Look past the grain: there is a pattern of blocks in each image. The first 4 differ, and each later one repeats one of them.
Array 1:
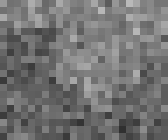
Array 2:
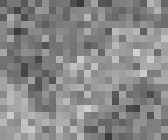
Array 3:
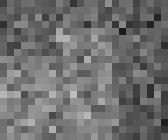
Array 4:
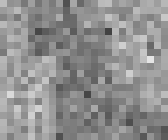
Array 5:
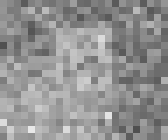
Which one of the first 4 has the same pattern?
3
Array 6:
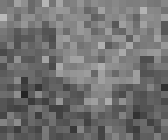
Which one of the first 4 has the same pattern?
1
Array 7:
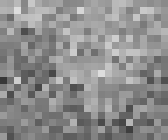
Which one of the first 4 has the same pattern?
1
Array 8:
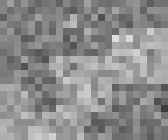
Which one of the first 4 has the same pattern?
2
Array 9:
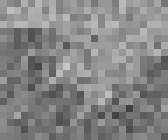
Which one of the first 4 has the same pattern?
1
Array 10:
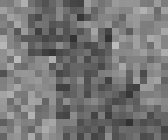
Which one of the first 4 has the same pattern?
4
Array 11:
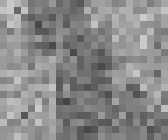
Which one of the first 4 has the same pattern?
4
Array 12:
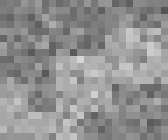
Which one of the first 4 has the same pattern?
2
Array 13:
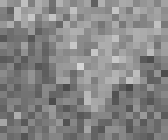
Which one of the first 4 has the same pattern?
1
